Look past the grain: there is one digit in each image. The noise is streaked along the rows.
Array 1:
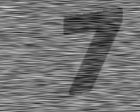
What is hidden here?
dark 7
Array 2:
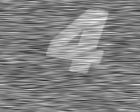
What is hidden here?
light 4
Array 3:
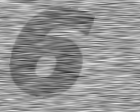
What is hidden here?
dark 6
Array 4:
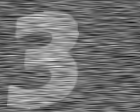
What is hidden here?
light 3
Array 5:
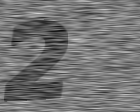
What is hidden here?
dark 2
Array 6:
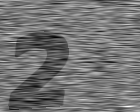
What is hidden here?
dark 2
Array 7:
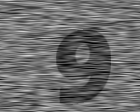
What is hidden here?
dark 9
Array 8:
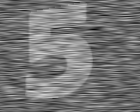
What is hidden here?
light 5
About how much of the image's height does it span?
nearly all
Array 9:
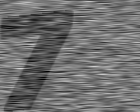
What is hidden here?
dark 7
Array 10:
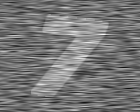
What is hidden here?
light 7
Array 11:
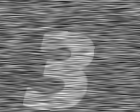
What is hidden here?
light 3
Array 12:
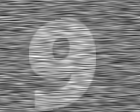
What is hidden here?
light 9
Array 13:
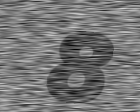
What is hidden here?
dark 8
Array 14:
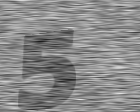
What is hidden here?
dark 5
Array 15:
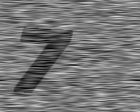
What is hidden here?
dark 7
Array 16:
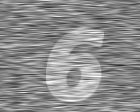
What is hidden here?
light 6
